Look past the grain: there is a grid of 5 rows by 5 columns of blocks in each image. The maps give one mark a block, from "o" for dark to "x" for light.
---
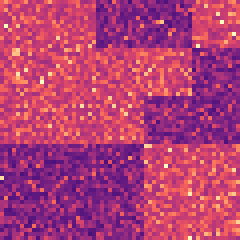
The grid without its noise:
x x o o x
x x x x o
x x x o o
o o o x x
o o o x x
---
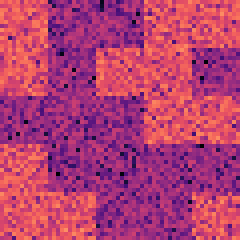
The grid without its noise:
x o o x x
x o x x o
o o o x x
x o o o o
x x o o x
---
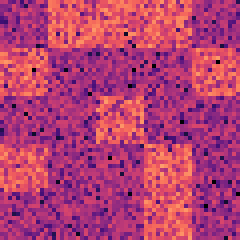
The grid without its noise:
o x x x o
x o o o x
o o x o o
x o o x o
o o o x o
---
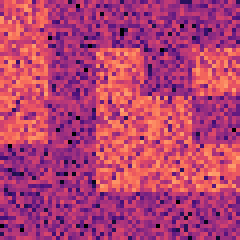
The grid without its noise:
x o o o o
x o x o x
x o x x o
o o x x x
o o o o o
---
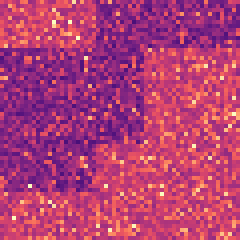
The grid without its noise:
x x o o o
o o o x x
o o o x x
o o x x x
x x x x x
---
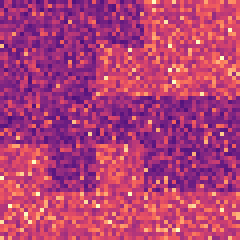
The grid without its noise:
o o o x x
o o x x x
o o o o o
x o x o o
x x x x x
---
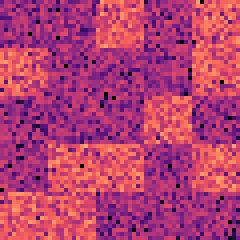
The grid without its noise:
o o x o x
x o o o x
o o o x o
o x x o x
x x o o o
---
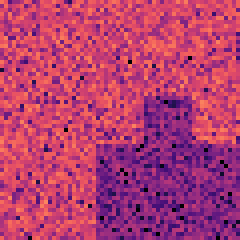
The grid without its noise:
x x x x x
x x x x x
x x x o x
x x o o o
x x o o o
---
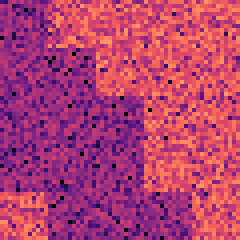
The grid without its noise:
o x x x x
o o x x x
o o o x x
o o o x x
x o o o x
